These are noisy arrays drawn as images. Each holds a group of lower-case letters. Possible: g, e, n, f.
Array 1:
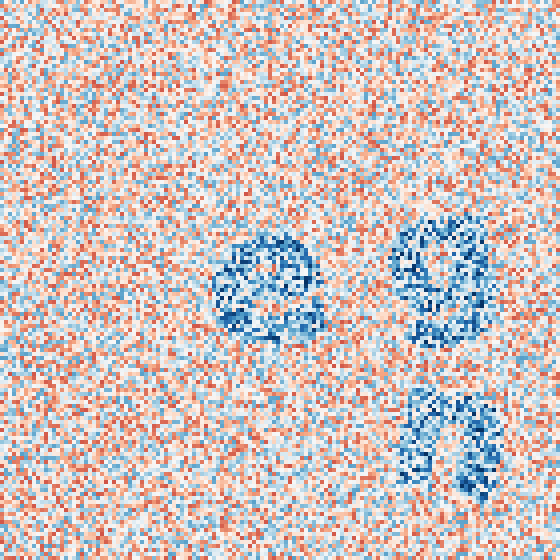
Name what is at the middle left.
nothing
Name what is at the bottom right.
n
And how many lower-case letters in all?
3
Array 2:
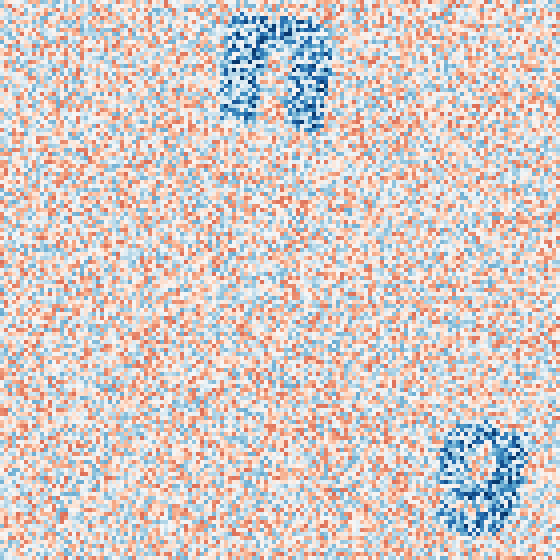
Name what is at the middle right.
nothing
